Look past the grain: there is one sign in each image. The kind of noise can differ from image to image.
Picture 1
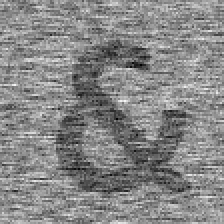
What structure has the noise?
streaked along the rows
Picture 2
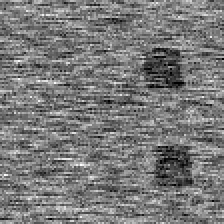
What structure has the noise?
streaked along the rows
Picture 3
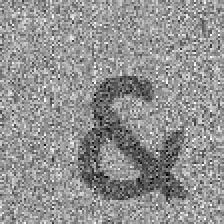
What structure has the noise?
columns of uneven size
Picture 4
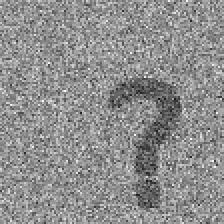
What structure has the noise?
independent entries
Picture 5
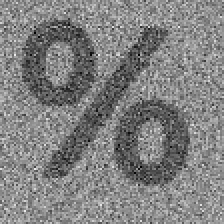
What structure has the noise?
low rank plus noise
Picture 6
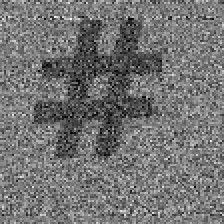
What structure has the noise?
rows of uneven size
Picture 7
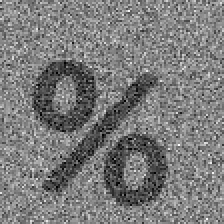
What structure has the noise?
independent entries
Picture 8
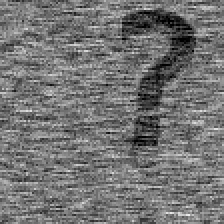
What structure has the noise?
streaked along the rows
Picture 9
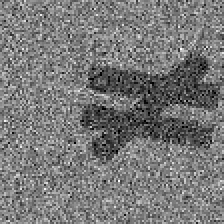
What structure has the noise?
low rank plus noise
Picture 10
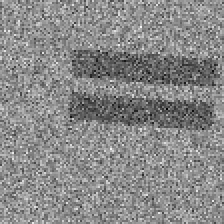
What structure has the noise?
independent entries
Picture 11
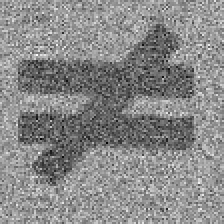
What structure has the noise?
low rank plus noise
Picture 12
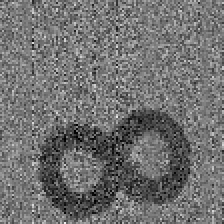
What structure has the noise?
columns of uneven size
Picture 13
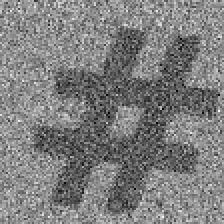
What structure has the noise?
low rank plus noise
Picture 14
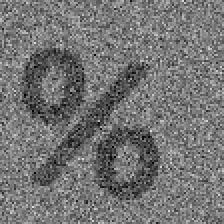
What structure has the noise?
independent entries
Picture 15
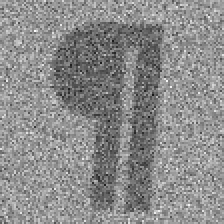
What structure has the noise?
independent entries
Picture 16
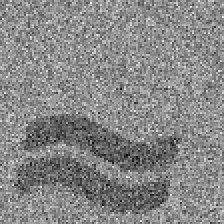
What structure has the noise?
independent entries
